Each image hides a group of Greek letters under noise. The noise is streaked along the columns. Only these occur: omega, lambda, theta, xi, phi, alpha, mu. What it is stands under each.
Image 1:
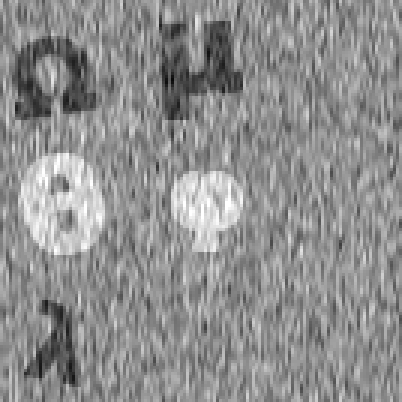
top left: dark omega; top middle: dark mu; middle left: light theta; centre: light phi; bottom left: dark lambda
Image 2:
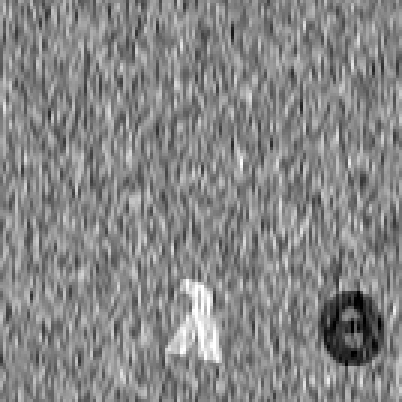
bottom middle: light lambda; bottom right: dark theta
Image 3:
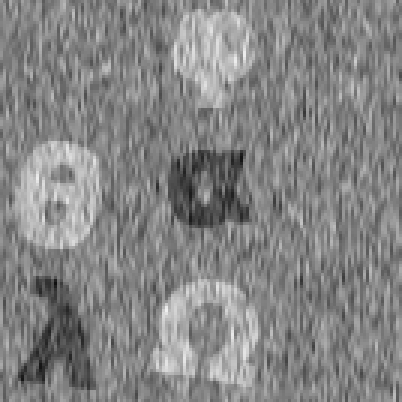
top middle: light phi; middle left: light theta; centre: dark alpha; bottom left: dark lambda; bottom middle: light omega
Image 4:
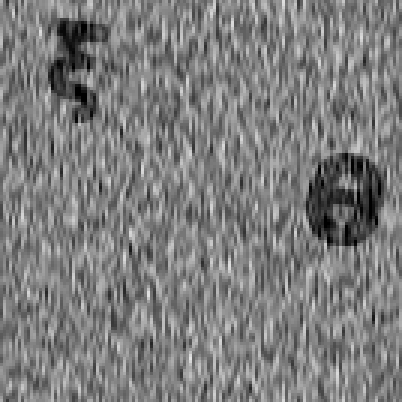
top left: dark xi; middle right: dark theta
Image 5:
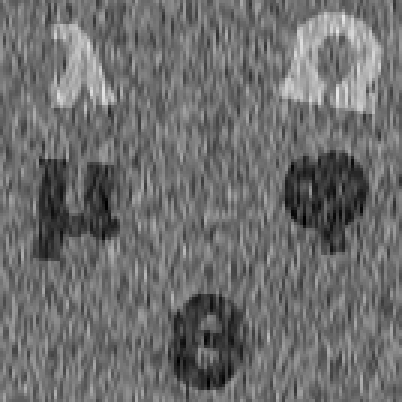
top left: light lambda; top right: light omega; middle left: dark mu; middle right: dark phi; bottom middle: dark theta
